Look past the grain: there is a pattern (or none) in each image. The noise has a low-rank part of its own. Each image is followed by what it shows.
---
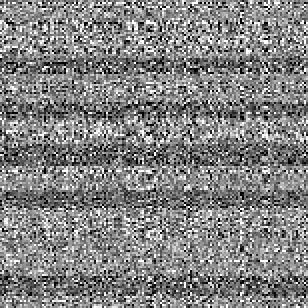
bands of rows
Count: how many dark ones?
5
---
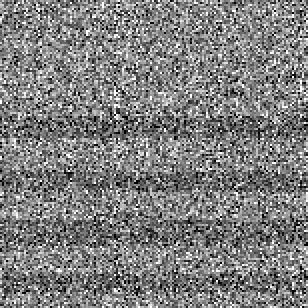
bands of rows
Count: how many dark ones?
4
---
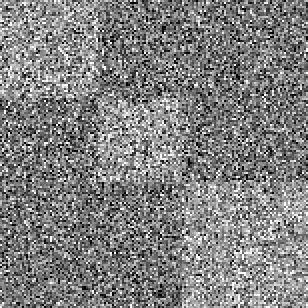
blocks along the diagonal
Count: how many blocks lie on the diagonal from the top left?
3
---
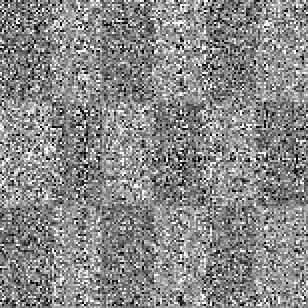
a checkerboard
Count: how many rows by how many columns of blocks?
3 by 6
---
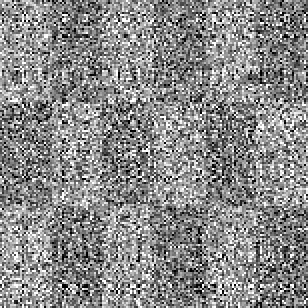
a checkerboard
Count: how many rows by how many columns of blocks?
3 by 6
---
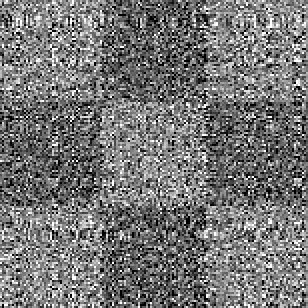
a checkerboard
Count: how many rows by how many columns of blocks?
3 by 3
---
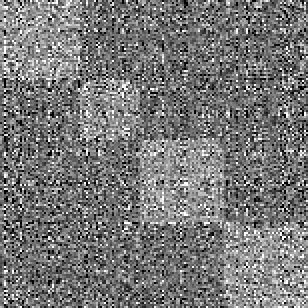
blocks along the diagonal
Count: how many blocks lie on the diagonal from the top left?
4
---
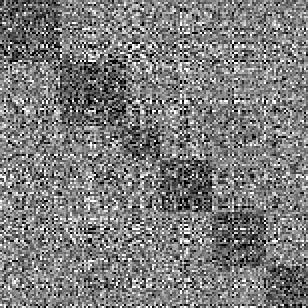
blocks along the diagonal
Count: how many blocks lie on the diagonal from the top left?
6
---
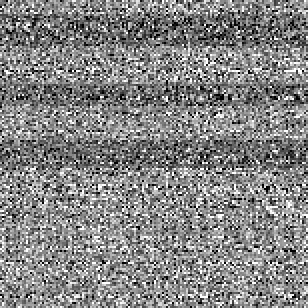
bands of rows
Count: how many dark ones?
3
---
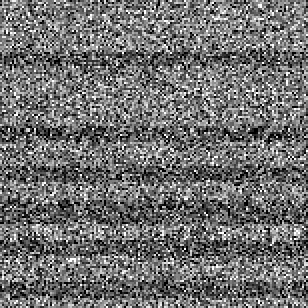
bands of rows
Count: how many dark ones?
6
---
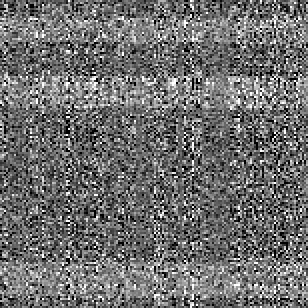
bands of rows
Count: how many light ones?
3
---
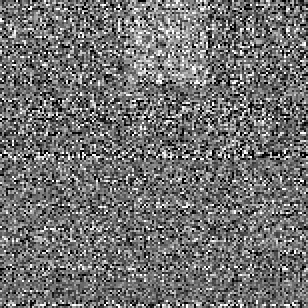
one block
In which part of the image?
top middle
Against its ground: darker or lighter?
lighter
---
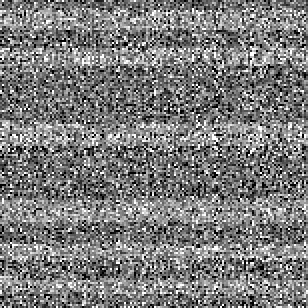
bands of rows
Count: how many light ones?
6
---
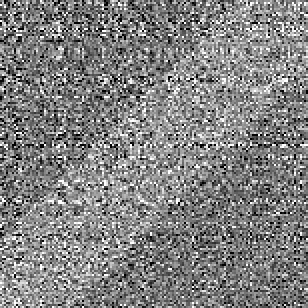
a diagonal band
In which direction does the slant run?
bottom left to top right
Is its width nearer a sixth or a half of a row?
a half
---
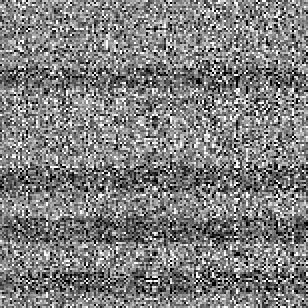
bands of rows
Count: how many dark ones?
4
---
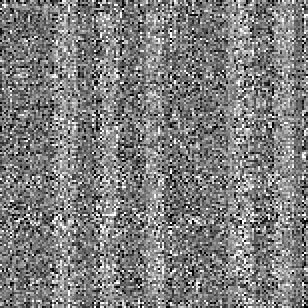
bands of columns
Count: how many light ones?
5
